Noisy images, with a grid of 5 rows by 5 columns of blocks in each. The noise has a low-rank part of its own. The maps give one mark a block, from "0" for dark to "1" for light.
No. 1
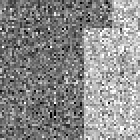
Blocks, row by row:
00001
00011
00011
00011
00011
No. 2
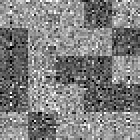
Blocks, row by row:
11101
01110
01001
01100
10111
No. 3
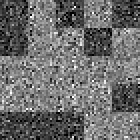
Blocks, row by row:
01010
01101
11111
11110
00011
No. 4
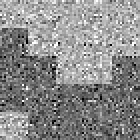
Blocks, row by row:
11111
01111
00110
00000
10000
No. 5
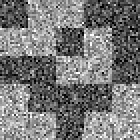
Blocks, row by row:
01100
11010
00110
10001
11011
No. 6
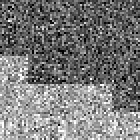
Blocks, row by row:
00000
00000
10000
11110
11111
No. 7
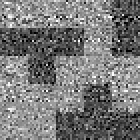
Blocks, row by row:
11110
00010
10111
11101
11000
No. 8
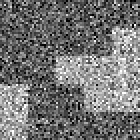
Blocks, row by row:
00000
00001
00111
10011
10000
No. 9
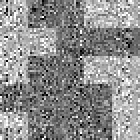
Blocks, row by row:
10011
11000
10011
00001
10001
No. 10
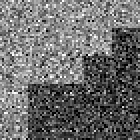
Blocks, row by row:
11111
11110
11100
10000
10000
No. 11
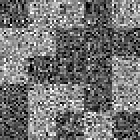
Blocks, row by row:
01101
11000
10001
01101
01010
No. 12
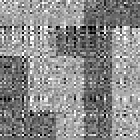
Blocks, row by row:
11100
11001
01101
01101
00101
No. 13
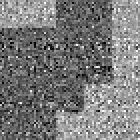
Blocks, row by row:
11001
00001
00001
00011
00111
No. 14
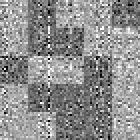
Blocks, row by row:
10110
10011
01101
10001
11001
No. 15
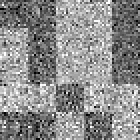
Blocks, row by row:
00110
10110
10110
11011
00101
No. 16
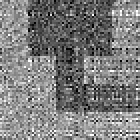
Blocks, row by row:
10001
10001
11011
11000
11111
